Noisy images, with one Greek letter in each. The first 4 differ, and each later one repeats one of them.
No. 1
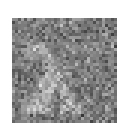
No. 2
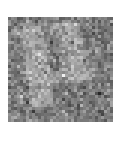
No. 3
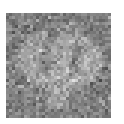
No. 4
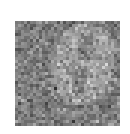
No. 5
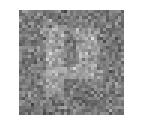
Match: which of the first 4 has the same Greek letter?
2
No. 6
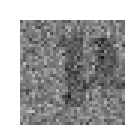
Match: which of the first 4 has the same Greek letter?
2
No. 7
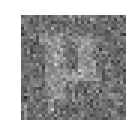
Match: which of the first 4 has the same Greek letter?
2
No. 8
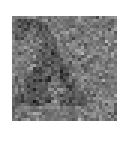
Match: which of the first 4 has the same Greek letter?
1
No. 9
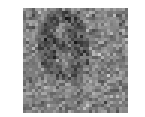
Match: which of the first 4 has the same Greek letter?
4
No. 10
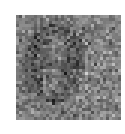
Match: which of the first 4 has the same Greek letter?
4
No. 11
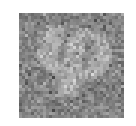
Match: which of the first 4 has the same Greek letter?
3
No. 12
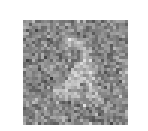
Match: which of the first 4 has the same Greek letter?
1
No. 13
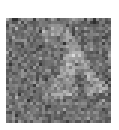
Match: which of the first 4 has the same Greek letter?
1
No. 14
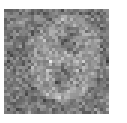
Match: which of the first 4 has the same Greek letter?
4
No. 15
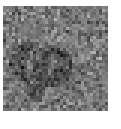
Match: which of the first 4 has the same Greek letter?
3
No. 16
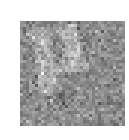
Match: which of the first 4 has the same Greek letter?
2
